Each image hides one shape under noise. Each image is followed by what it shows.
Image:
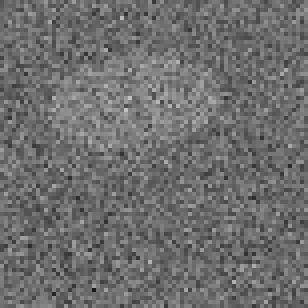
ellipse
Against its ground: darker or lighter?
lighter
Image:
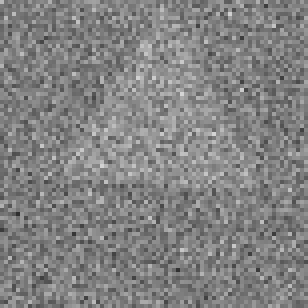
triangle
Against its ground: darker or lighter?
lighter
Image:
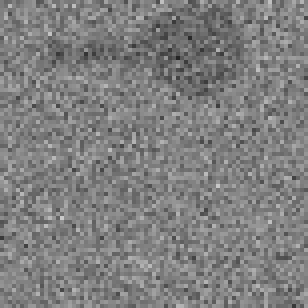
lollipop
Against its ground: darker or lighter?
darker
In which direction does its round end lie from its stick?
right
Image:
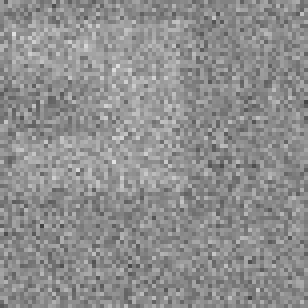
square with a notch
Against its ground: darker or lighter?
lighter
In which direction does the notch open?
left
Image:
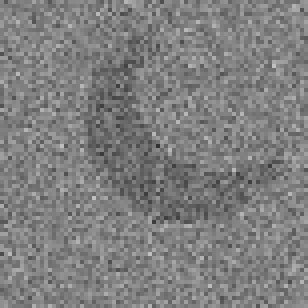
crescent
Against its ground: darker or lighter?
darker
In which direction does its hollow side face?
up and right
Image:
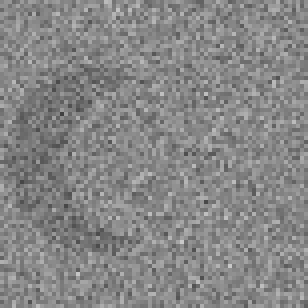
crescent
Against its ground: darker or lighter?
darker
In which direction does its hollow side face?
right
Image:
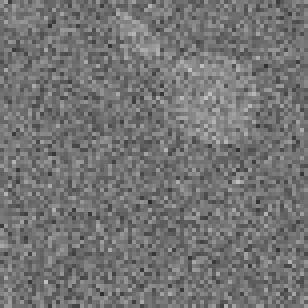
lollipop
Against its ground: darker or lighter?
lighter
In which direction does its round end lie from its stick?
down and right
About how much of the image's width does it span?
half
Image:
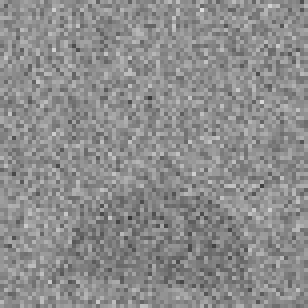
half disc
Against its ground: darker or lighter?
darker
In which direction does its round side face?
up
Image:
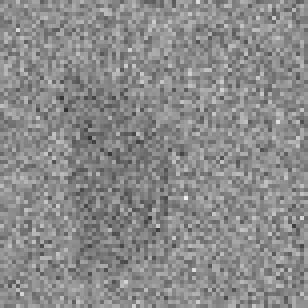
half disc
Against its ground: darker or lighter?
darker
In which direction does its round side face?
right
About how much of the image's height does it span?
two thirds
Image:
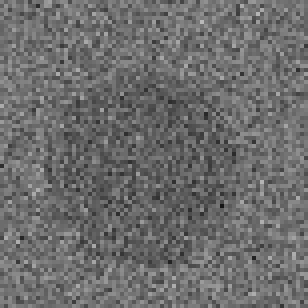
disc
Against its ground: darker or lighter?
darker
